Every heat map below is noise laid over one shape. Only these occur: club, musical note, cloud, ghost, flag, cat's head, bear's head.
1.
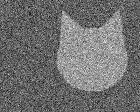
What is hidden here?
light cat's head
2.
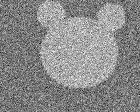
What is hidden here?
light bear's head
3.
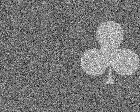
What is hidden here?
light club
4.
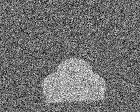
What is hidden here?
light cloud
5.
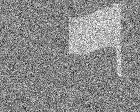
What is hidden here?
light flag
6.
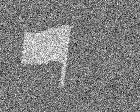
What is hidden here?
light flag
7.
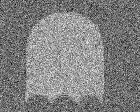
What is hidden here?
light ghost
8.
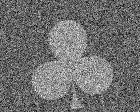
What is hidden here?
light club
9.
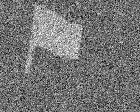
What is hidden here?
light flag
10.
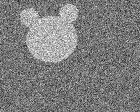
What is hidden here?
light bear's head
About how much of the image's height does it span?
half
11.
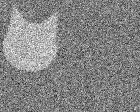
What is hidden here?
light cat's head
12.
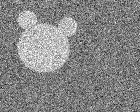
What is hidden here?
light bear's head
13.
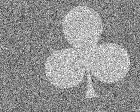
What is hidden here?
light club
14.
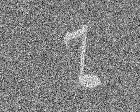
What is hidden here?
light musical note
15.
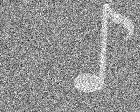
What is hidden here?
light musical note
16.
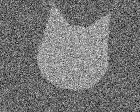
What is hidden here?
light cat's head
